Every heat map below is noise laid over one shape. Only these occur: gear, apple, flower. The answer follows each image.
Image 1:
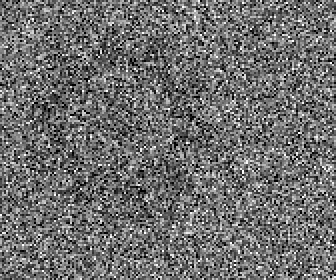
gear
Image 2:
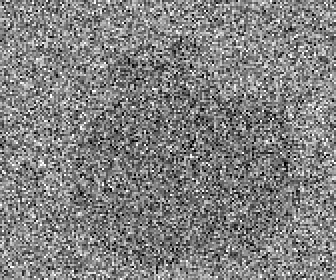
apple
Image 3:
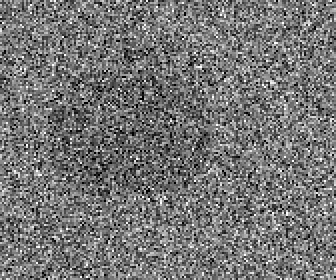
apple
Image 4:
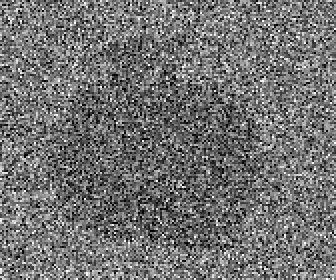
apple
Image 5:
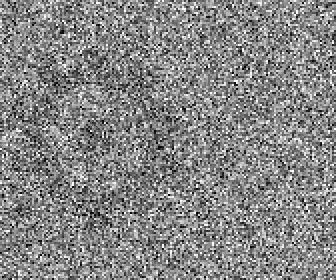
gear
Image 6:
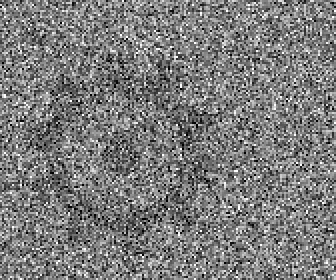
gear
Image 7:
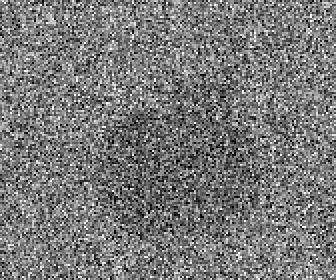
apple
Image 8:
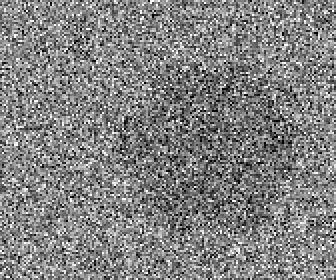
flower
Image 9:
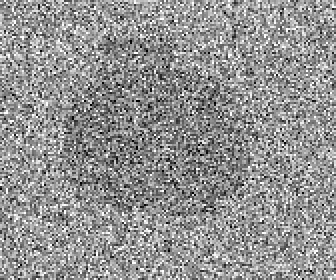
apple
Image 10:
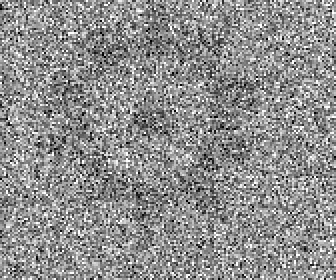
gear
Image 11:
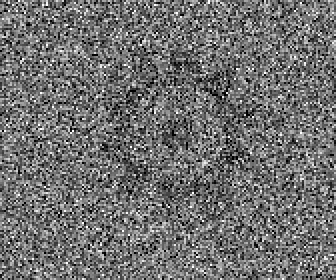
gear
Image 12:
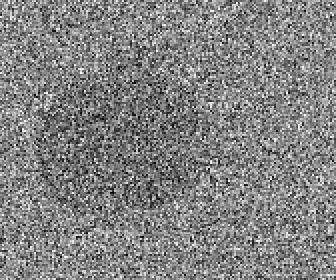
apple
